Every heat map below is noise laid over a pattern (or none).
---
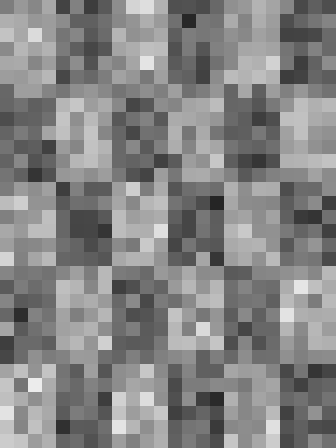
a checkerboard
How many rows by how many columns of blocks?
5 by 6
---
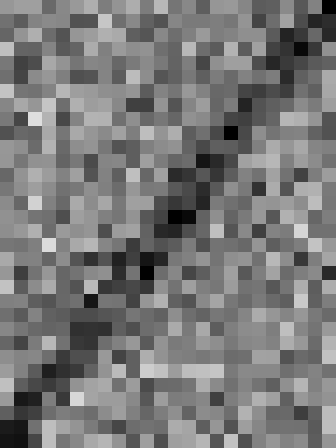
a diagonal band
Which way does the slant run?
bottom left to top right
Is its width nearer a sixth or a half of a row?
a sixth
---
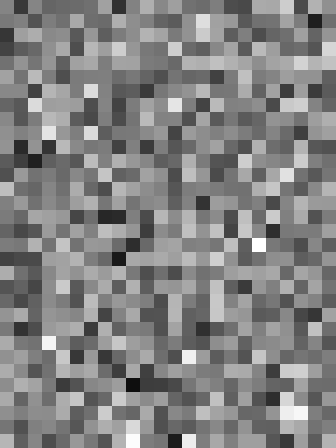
only noise
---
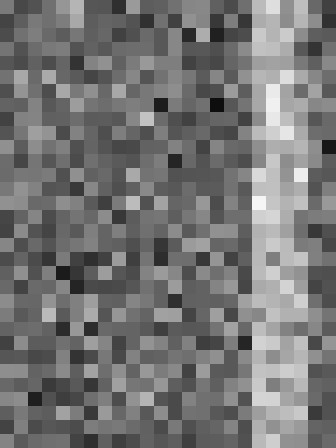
one band of columns
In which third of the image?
right
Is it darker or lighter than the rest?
lighter
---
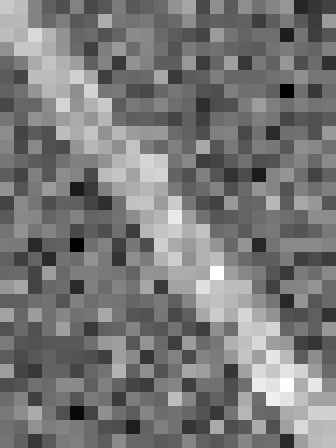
a diagonal band
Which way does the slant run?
top left to bottom right
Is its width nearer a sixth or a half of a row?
a sixth
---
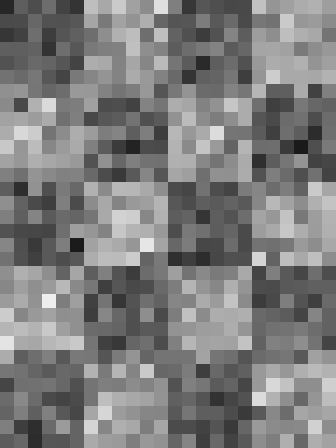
a checkerboard
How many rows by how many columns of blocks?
5 by 4
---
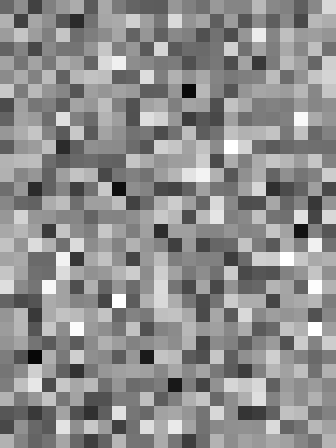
only noise
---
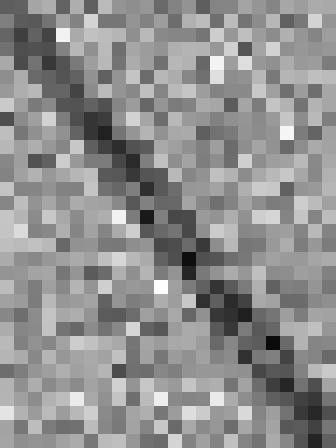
a diagonal band
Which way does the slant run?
top left to bottom right
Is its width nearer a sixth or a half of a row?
a sixth
